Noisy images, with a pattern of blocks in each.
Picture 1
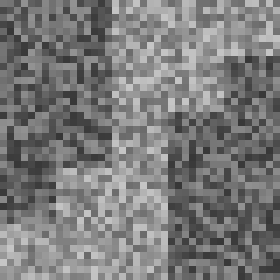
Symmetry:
the same after a half turn
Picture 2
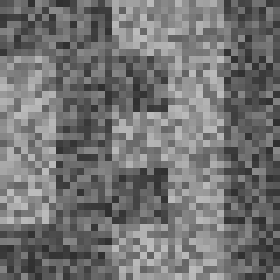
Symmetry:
top and bottom mirror each other
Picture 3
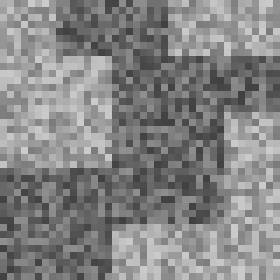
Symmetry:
no symmetry
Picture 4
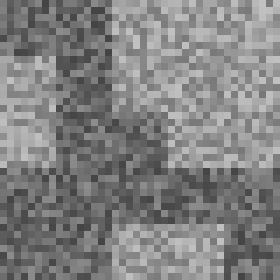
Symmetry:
mirrored about the diagonal from the bottom left
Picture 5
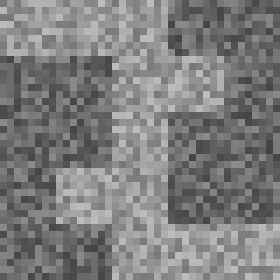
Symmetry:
the same after a half turn
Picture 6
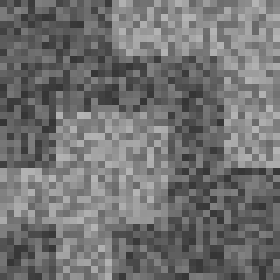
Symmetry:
mirrored about the diagonal from the bottom left
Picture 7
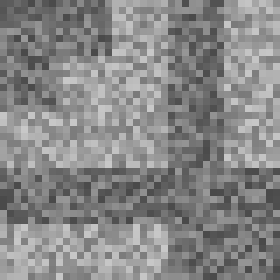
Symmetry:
mirrored about the diagonal from the top left
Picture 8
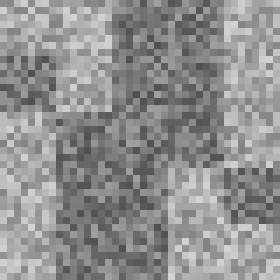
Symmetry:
the same after a half turn
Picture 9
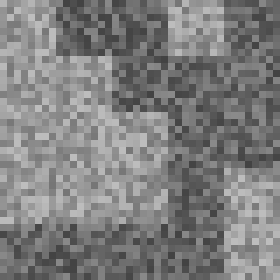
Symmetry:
no symmetry
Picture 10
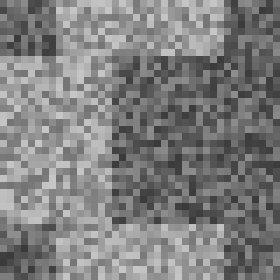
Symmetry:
top and bottom mirror each other
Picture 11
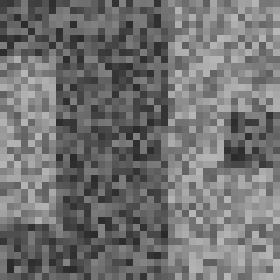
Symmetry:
top and bottom mirror each other
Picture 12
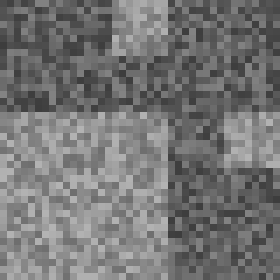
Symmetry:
mirrored about the diagonal from the bottom left
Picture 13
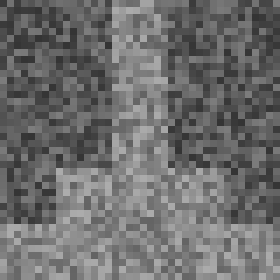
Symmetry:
left and right mirror each other
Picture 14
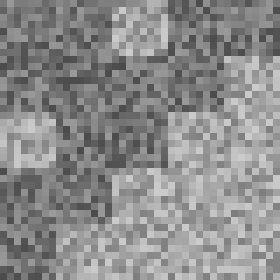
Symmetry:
mirrored about the diagonal from the top left
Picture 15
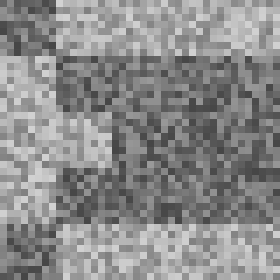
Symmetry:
top and bottom mirror each other
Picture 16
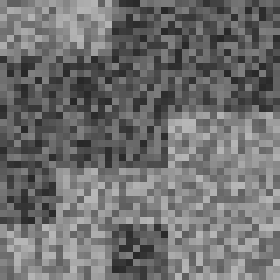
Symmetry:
no symmetry
